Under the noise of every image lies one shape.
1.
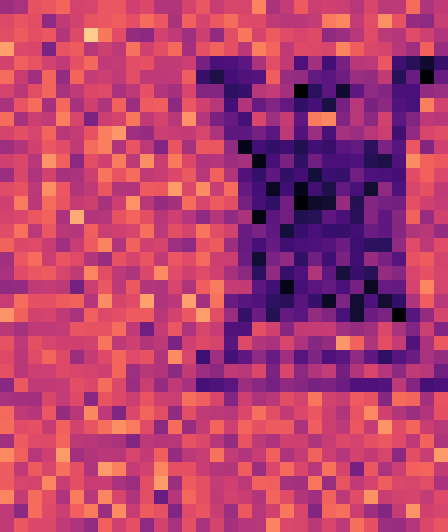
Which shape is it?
chess rook
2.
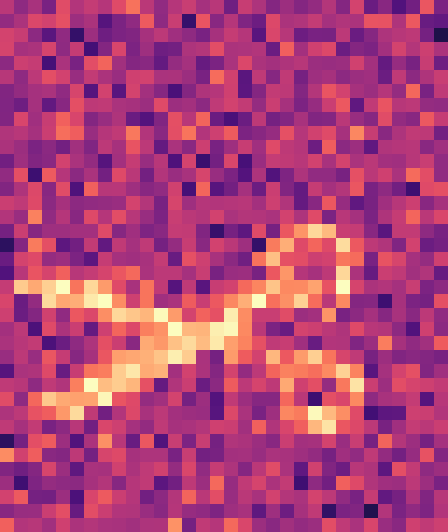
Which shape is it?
pair of scissors
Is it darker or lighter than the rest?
lighter
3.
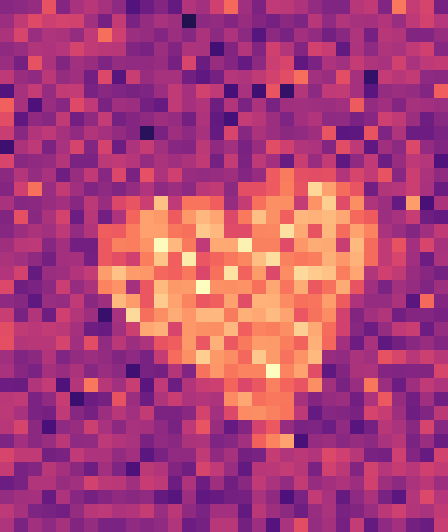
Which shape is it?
heart
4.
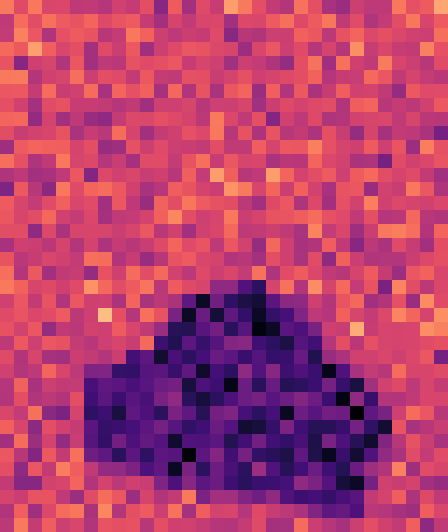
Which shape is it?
cloud
